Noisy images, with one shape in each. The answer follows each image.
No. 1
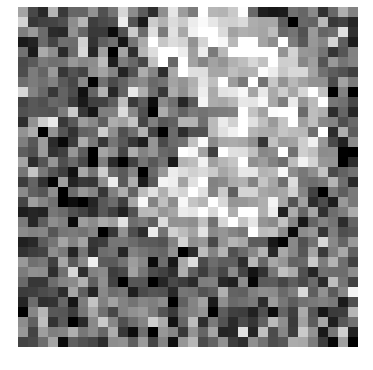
disc with a wedge cut out
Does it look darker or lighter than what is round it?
lighter
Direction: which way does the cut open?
left
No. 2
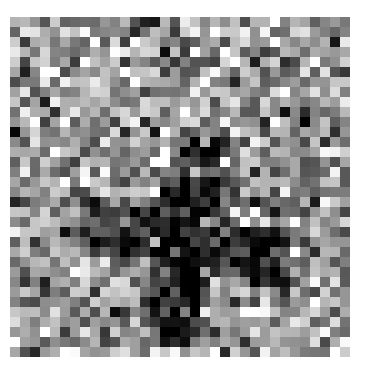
cross
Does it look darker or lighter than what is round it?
darker
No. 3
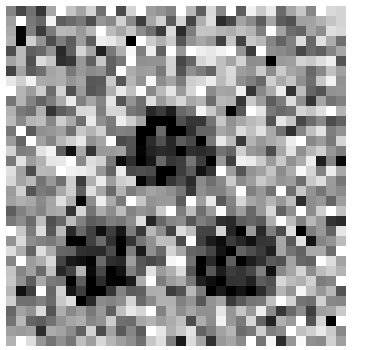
three dots
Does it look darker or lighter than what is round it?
darker
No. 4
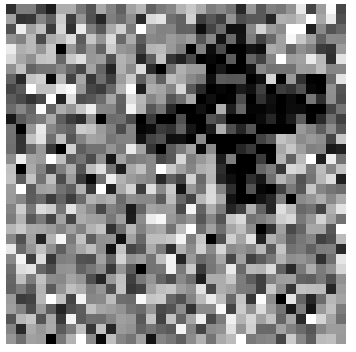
cross
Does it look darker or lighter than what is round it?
darker
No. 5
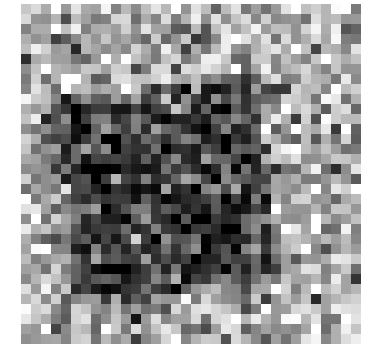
square
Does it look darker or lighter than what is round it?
darker
